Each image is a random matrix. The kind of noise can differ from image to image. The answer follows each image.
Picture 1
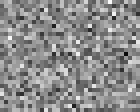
independent entries
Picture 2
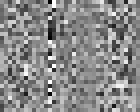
columns of uneven size
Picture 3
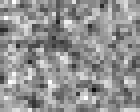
blotchy
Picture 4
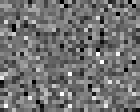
heavy tails
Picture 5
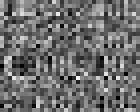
low rank plus noise
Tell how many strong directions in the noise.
one
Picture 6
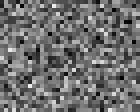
independent entries
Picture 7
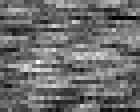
streaked along the rows
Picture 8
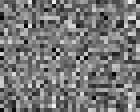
low rank plus noise
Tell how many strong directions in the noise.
three or four
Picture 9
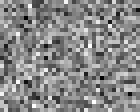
independent entries
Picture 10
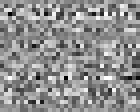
rows of uneven size
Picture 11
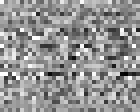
rows of uneven size
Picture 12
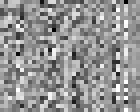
columns of uneven size
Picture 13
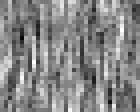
streaked along the columns
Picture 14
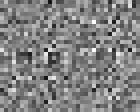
low rank plus noise
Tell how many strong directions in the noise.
three or four
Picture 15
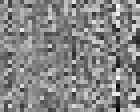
columns of uneven size
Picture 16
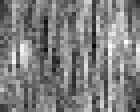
streaked along the columns
